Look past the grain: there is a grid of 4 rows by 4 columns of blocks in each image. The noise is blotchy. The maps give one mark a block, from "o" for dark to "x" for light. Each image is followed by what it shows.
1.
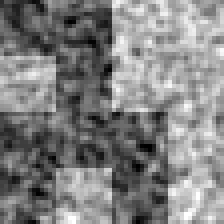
o o x x
x o x x
o o o x
o x o x
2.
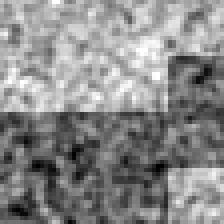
x x x x
x x x o
o o o o
o o o x
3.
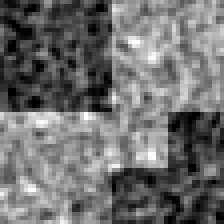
o o x x
o o x x
x x x o
x x o o
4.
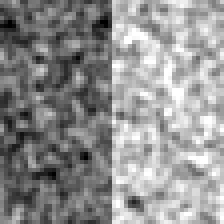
o o x x
o o x x
o o x x
o o x x
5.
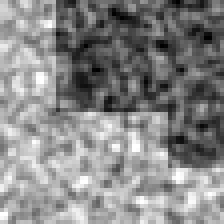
x o o o
x o o o
x x x o
x x x x
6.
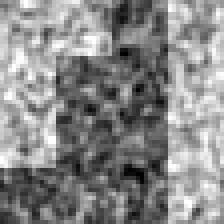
x x o x
x o o x
x o o x
o o o x
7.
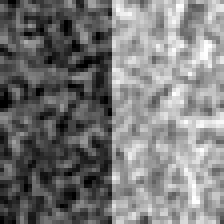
o o x x
o o x x
o o x x
o o x x
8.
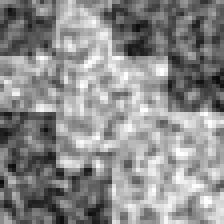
o x o o
x x x o
o x x x
o o x x
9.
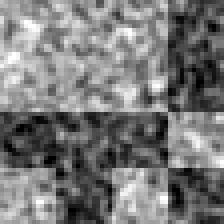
x x x o
x x x o
o o o x
x o x o
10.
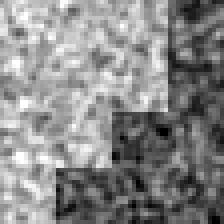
x x x o
x x x o
x x o o
x o o o
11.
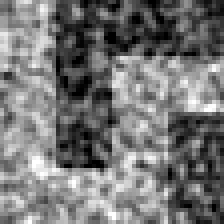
x o o o
x o x x
x o x o
x x x o
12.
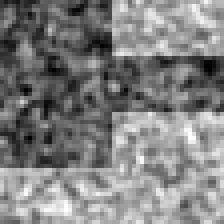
o o x x
o o o o
o o x x
x x x x
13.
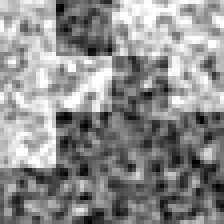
x o x x
x x o x
x o o o
o o o o
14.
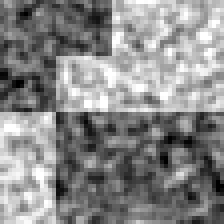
o o x x
o x x x
x o o o
x o o o
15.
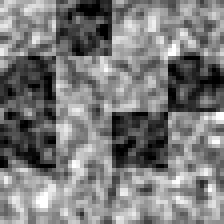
x o x x
o x x o
o x o x
x x x x
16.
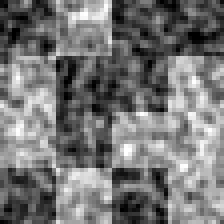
o x o o
x o o x
x o x x
o x o x
